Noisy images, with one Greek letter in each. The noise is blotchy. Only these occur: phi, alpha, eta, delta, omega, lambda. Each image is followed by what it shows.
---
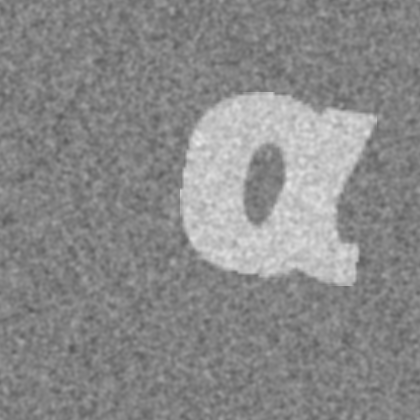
light alpha
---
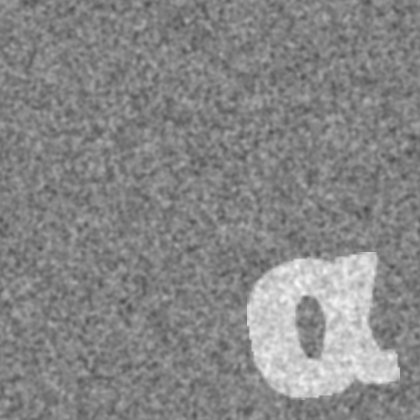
light alpha, bottom right
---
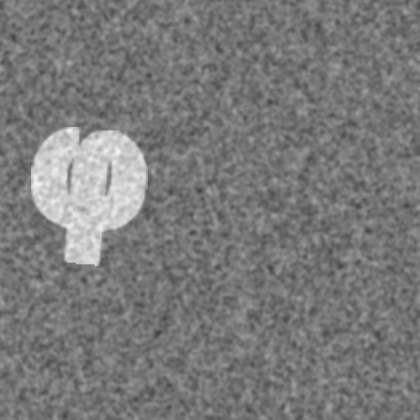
light phi, middle left
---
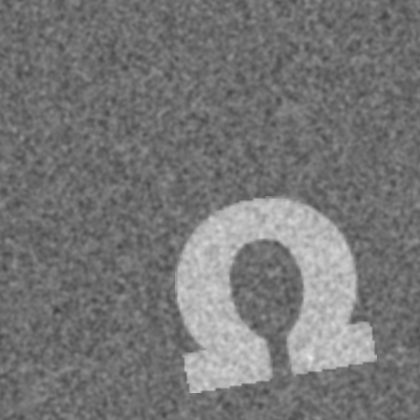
light omega
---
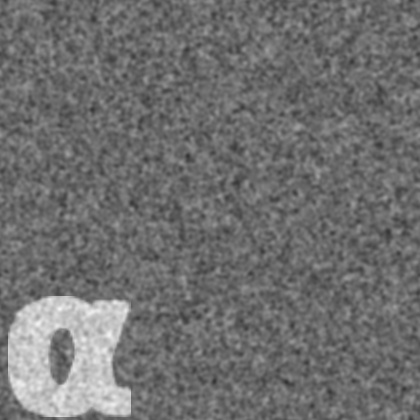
light alpha, bottom left
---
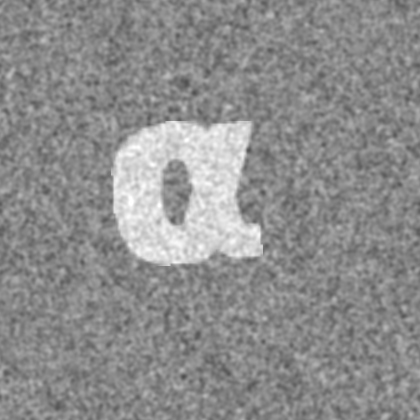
light alpha, centre
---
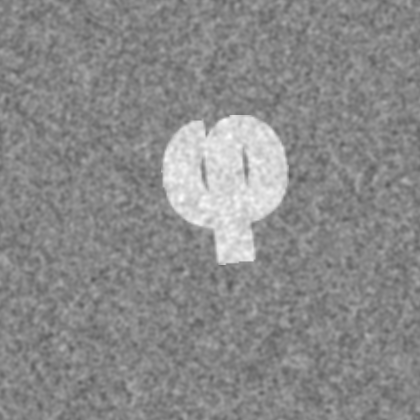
light phi, centre
